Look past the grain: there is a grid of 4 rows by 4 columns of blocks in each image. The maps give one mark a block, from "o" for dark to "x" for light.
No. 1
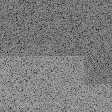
oooo
oooo
xxxo
xxxx
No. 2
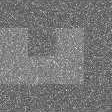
oooo
xoxo
xxxo
oooo
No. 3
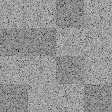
xxox
ooxx
xxox
oxxo
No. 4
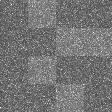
oxoo
ooxx
oxoo
ooxo
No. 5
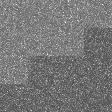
xxxx
xxxo
xooo
oooo
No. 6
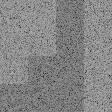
xxox
xxox
xoox
ooox
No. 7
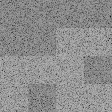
oooo
ooxx
xxxo
xoxx
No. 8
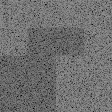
xxxx
xoox
ooxx
ooxx
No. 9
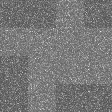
ooxo
xxxx
oxxx
oxoo
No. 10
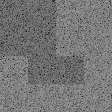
ooxx
ooxx
xoox
xxxx
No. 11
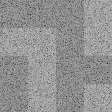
ooox
xxox
oxoo
oxox
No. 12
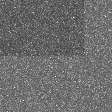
ooox
ooox
xxxx
xxxx
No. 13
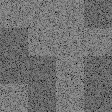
xxxo
oxxx
ooxo
xoxo
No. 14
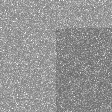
xxxx
xxoo
xxoo
xxoo
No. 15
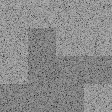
xxxx
xoxx
xooo
ooox
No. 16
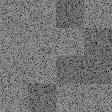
xxox
xxxo
xxoo
xoxx
